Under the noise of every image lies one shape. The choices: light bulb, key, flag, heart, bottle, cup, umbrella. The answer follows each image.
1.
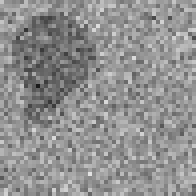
light bulb
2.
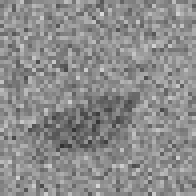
umbrella
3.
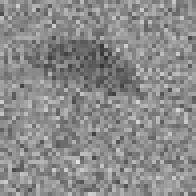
umbrella
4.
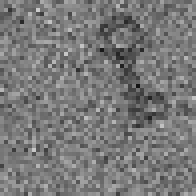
key
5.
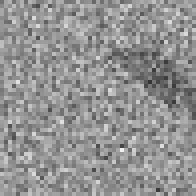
umbrella
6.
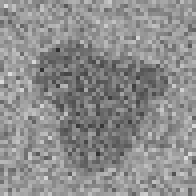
heart
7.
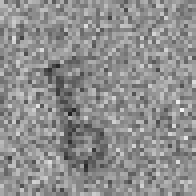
key
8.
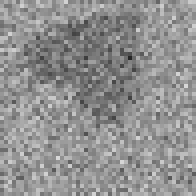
heart
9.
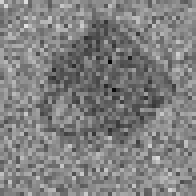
cup
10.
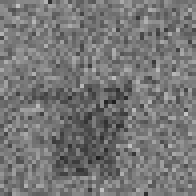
flag
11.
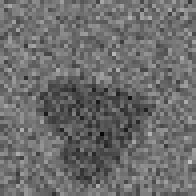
heart
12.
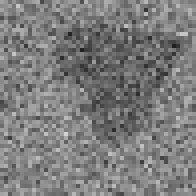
heart
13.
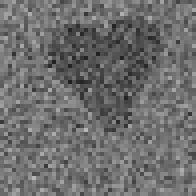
heart
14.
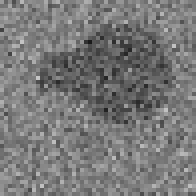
light bulb
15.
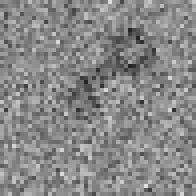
key
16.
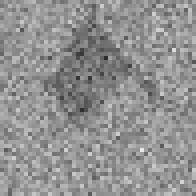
flag
